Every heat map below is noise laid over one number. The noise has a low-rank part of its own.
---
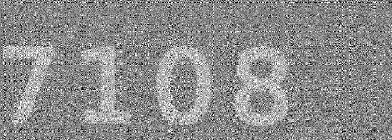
7108
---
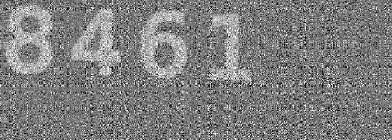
8461
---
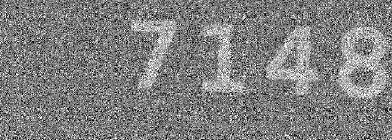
7148
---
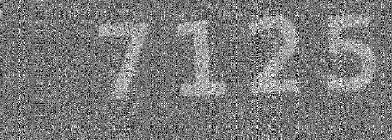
7125
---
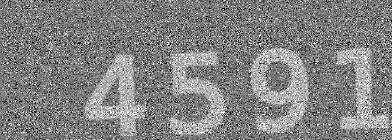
4591
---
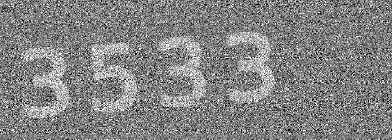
3533
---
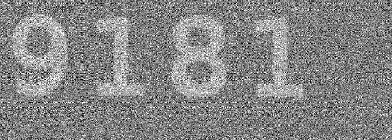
9181
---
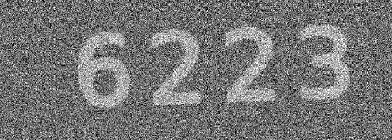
6223
